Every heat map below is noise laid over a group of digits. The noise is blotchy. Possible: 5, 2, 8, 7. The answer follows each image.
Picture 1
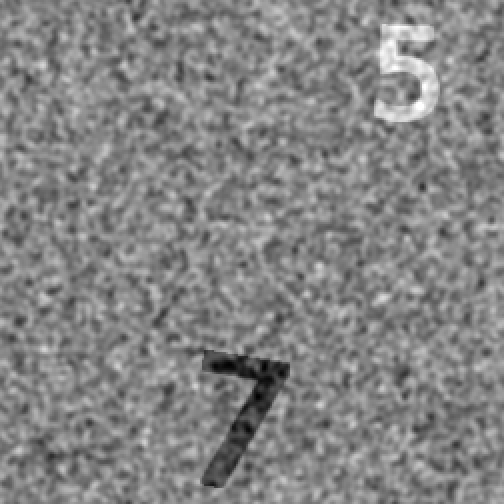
top right: light 5; bottom middle: dark 7
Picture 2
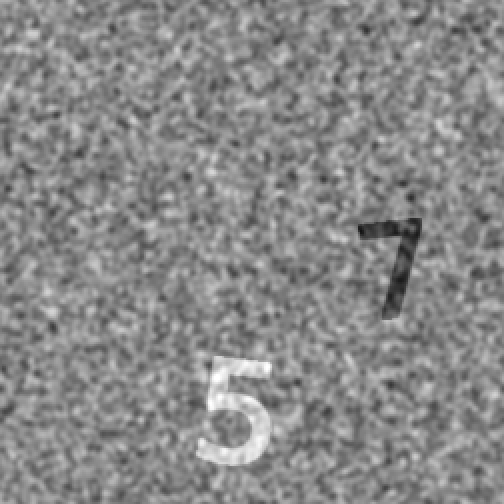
middle right: dark 7; bottom middle: light 5
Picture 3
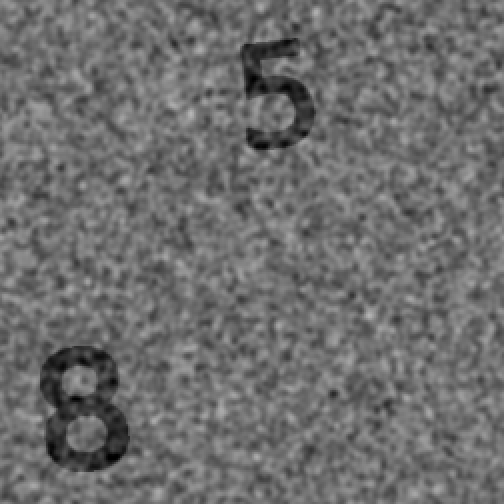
top middle: dark 5; bottom left: dark 8
